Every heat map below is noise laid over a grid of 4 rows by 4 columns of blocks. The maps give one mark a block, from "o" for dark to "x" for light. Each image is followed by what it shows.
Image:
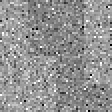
xoox
xoox
xxox
xxoo
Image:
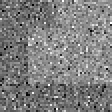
ooxx
oxxx
oxxx
oooo
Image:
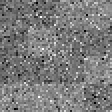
ooxx
oxoo
ooox
xxxo
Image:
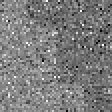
xooo
xxoo
xxoo
xxxo
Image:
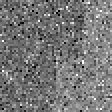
ooox
ooox
ooxx
ooxx
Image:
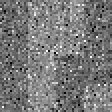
oxxo
oxxo
oxoo
oxox
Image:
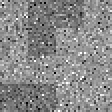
xoox
xoxx
xxxx
ooxx
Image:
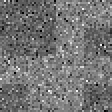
ooxx
ooxo
xxxx
oxxo
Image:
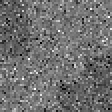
oxxx
oxxx
xxxo
xxoo
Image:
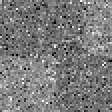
ooox
ooox
xxoo
xxoo
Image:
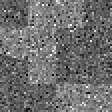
oxxo
xxoo
oxoo
ooxx
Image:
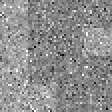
xooo
xoox
xooo
xxoo
